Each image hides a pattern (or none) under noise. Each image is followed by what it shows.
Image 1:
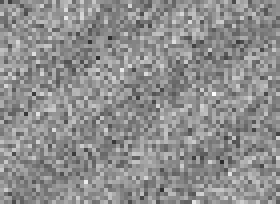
diagonal stripes
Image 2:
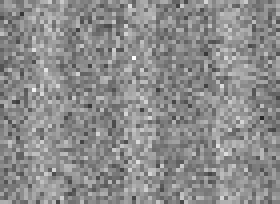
vertical stripes
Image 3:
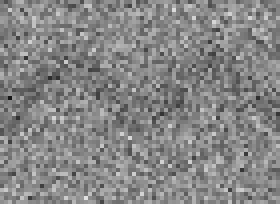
a wavy band
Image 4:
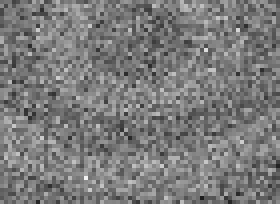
rings round one point
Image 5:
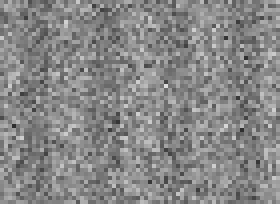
vertical stripes
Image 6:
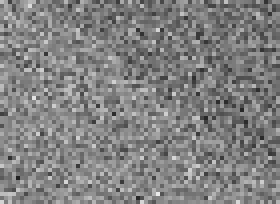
a sharp edge
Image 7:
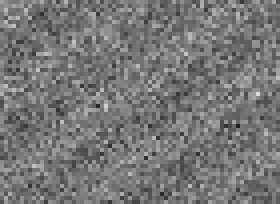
diagonal stripes
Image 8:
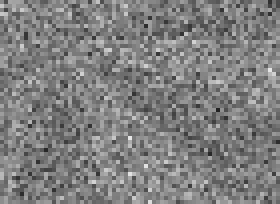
spokes from one point
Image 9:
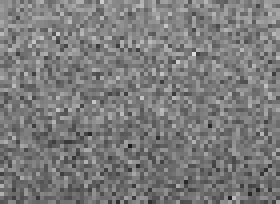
a smooth slope
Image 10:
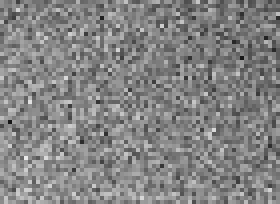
a smooth slope
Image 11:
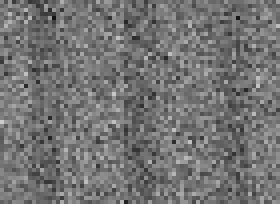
vertical stripes
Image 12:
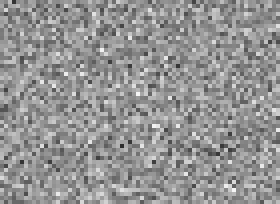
only noise
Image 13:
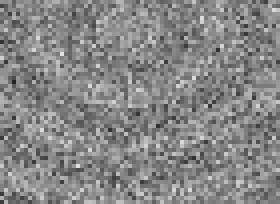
rings round one point
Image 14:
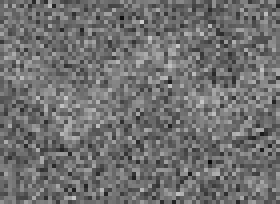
a wavy band
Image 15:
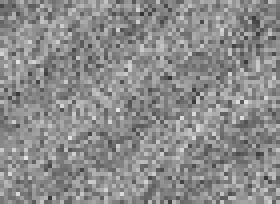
diagonal stripes
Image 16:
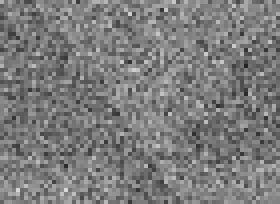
spokes from one point
